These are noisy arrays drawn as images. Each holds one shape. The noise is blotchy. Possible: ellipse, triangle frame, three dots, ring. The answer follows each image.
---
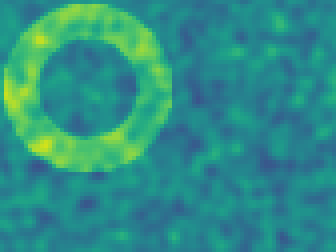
ring
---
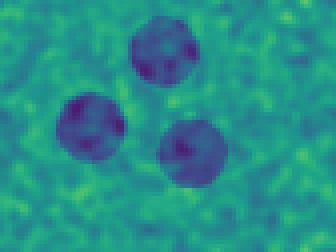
three dots
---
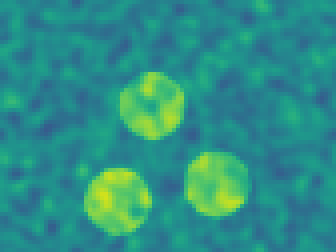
three dots
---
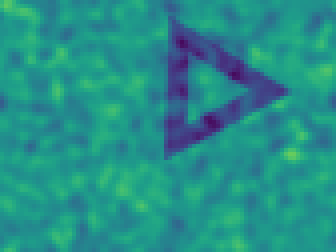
triangle frame
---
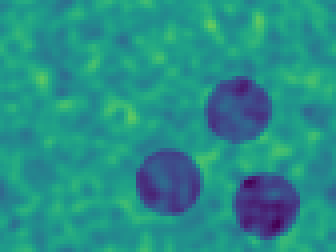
three dots
